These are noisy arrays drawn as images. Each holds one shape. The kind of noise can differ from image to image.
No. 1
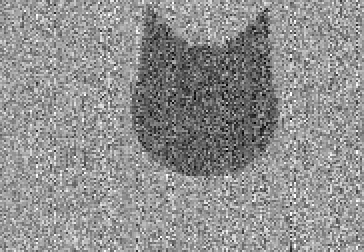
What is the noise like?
columns of uneven size
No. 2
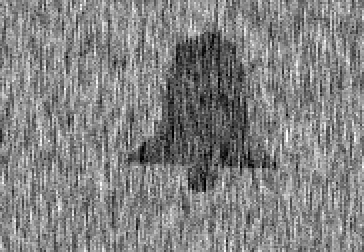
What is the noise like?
streaked along the columns
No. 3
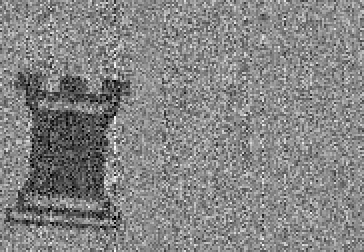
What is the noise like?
columns of uneven size
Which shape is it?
chess rook
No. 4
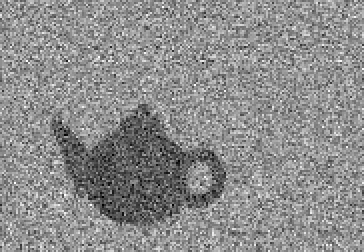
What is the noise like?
low rank plus noise
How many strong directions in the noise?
five to eight
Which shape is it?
teapot
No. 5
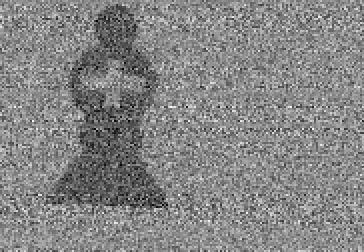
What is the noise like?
rows of uneven size
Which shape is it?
chess bishop
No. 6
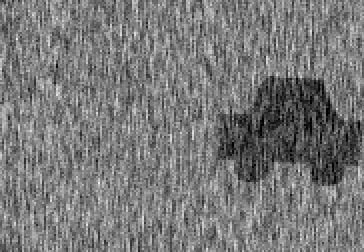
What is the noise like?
streaked along the columns
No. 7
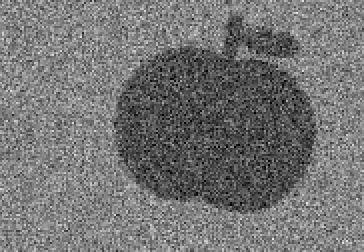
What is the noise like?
low rank plus noise
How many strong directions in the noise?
five to eight
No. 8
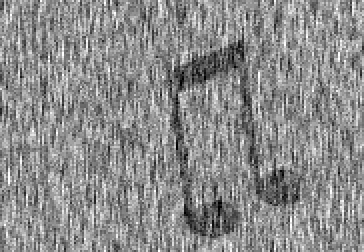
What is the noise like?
streaked along the columns
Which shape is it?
pair of musical notes
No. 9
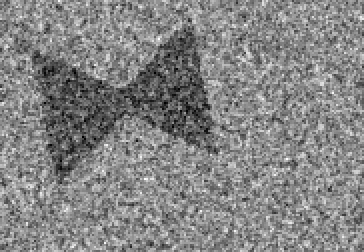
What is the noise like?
blotchy
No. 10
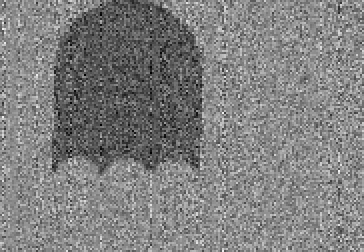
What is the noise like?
columns of uneven size
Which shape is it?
ghost
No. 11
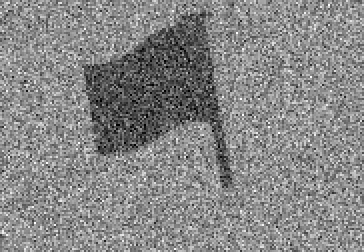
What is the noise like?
independent entries
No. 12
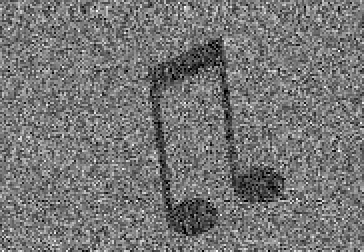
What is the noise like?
low rank plus noise
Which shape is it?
pair of musical notes
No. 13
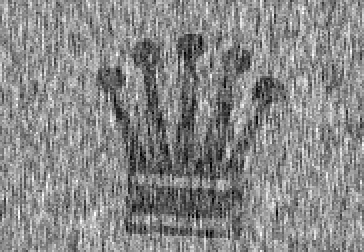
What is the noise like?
streaked along the columns
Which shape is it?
chess queen
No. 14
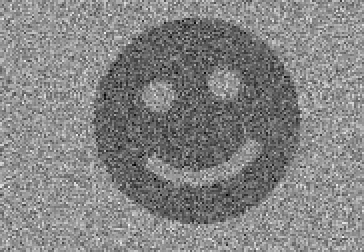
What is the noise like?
low rank plus noise
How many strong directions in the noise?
five to eight
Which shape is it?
smiling face
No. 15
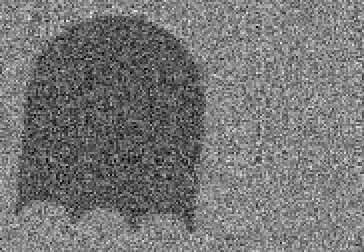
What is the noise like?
low rank plus noise
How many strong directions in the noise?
three or four
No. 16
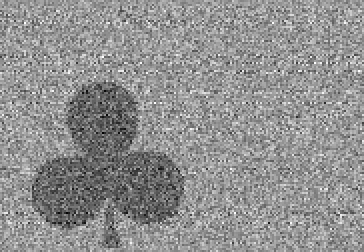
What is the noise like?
rows of uneven size
